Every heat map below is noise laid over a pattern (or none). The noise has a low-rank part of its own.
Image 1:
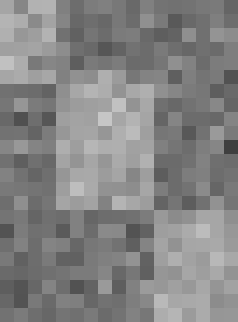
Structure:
blocks along the diagonal
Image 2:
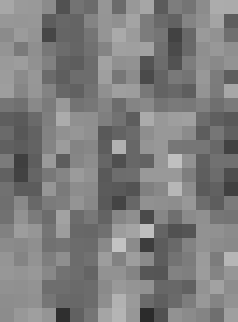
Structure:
a checkerboard
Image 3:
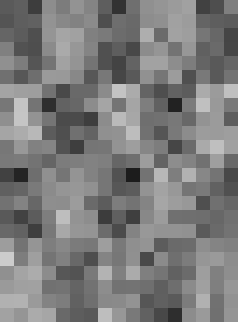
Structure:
a checkerboard
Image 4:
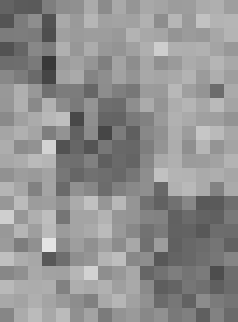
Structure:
blocks along the diagonal
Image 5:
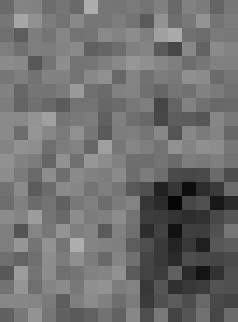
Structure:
one block
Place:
bottom right
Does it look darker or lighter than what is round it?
darker
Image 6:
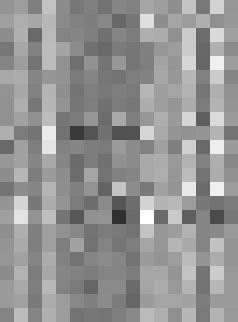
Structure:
bands of columns
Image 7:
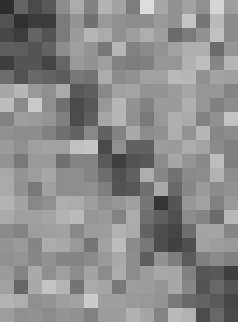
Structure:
blocks along the diagonal
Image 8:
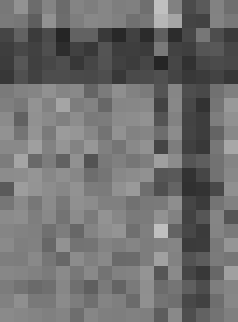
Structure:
bands of rows crossing bands of columns
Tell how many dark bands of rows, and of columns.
1 and 1
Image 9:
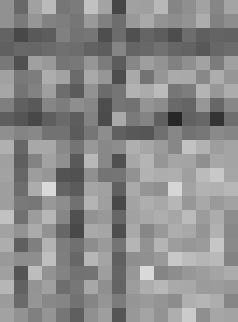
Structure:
bands of rows crossing bands of columns
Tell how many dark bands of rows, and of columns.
2 and 3
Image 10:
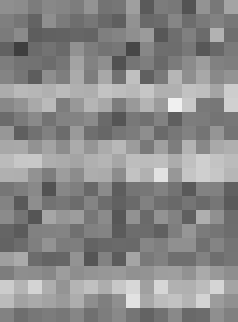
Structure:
bands of rows
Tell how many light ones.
3
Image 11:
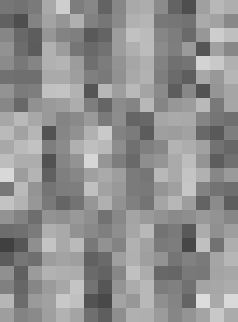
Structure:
a checkerboard
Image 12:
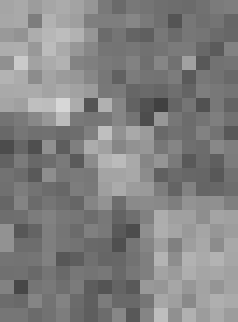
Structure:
blocks along the diagonal
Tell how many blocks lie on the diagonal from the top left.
3
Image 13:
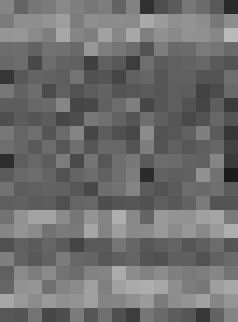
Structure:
bands of rows
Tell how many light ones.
3
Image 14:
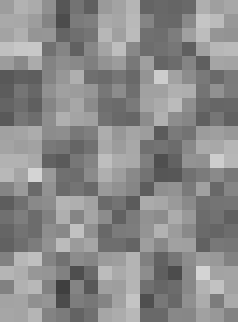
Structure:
a checkerboard
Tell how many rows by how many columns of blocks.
5 by 5
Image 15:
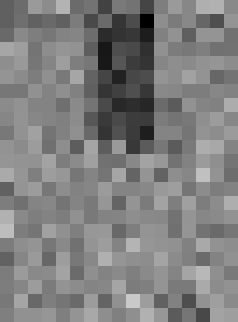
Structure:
one block
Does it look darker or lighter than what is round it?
darker
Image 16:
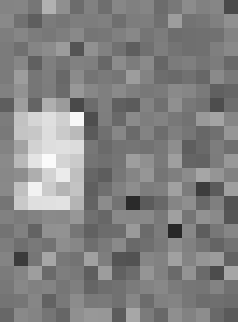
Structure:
one block
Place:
middle left
